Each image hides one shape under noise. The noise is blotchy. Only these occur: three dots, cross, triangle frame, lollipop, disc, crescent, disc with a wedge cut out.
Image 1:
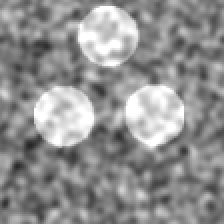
three dots
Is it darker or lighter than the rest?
lighter
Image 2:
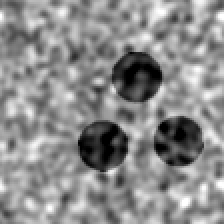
three dots
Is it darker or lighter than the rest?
darker
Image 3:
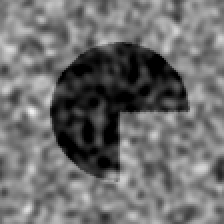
disc with a wedge cut out
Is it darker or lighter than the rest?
darker
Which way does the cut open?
down and right
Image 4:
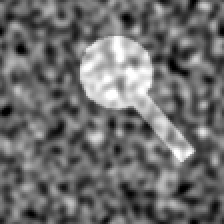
lollipop
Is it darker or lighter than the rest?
lighter
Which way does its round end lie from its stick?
up and left
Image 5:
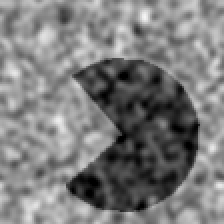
disc with a wedge cut out
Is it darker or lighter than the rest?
darker
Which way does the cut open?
left
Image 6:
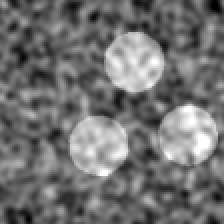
three dots
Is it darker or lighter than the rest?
lighter
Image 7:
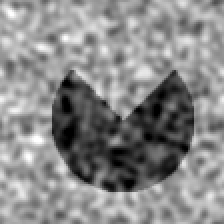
disc with a wedge cut out
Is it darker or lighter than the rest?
darker
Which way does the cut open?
up
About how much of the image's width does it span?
two thirds
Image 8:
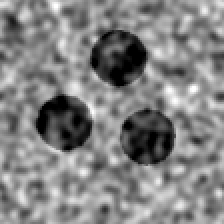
three dots
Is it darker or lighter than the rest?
darker
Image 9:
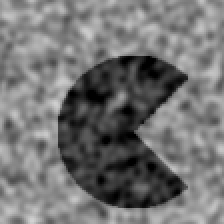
disc with a wedge cut out
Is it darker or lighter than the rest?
darker
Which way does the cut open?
right
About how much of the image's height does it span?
two thirds
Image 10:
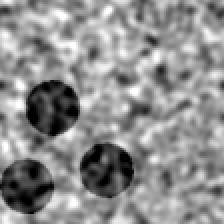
three dots
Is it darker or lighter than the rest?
darker
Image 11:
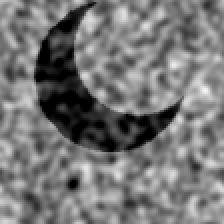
crescent
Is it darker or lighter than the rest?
darker
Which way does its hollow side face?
up and right
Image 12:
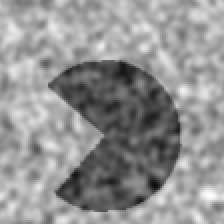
disc with a wedge cut out
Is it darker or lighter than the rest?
darker
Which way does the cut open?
left
